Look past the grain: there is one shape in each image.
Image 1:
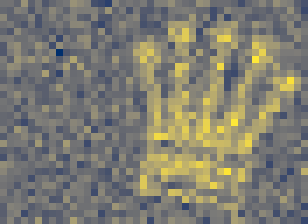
light chess queen
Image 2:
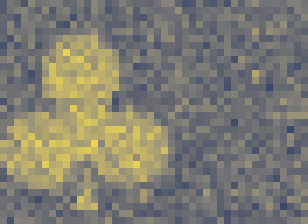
light club
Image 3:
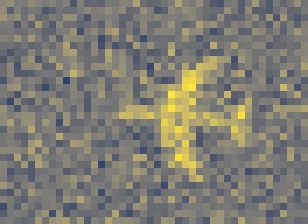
light airplane
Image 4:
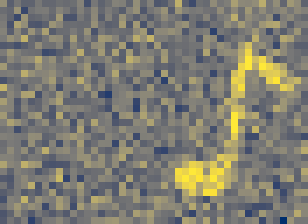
light musical note
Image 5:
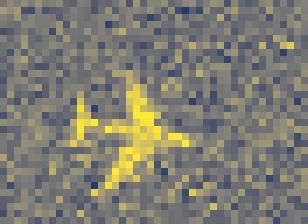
light airplane
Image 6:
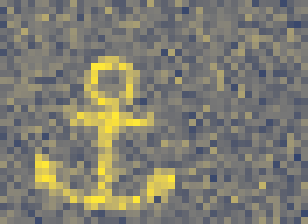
light anchor
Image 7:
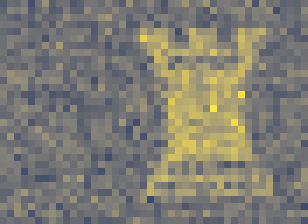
light chess rook
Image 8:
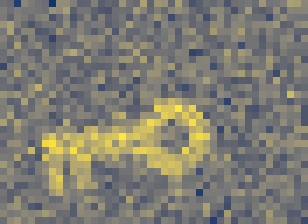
light key
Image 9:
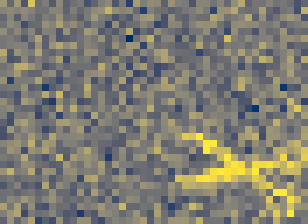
light pair of scissors, bottom right
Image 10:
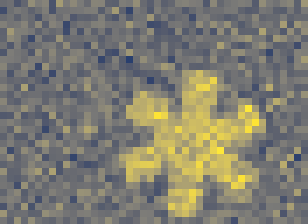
light asterisk
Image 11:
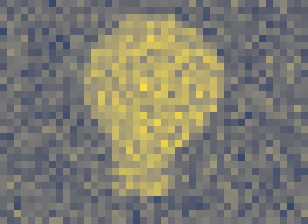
light light bulb
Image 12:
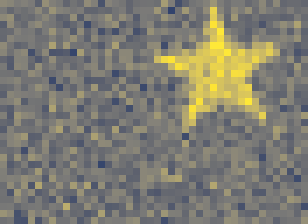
light star
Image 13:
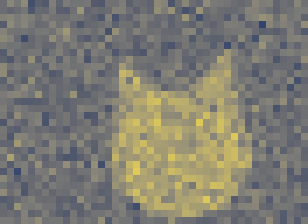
light cat's head
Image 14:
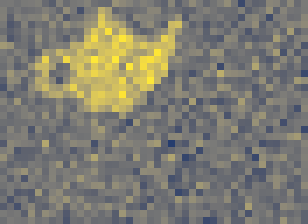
light teapot
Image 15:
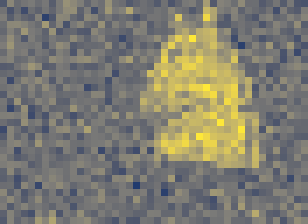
light chess knight
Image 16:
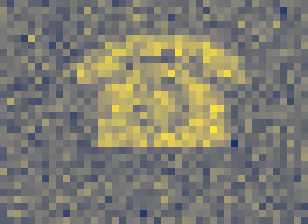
light telephone
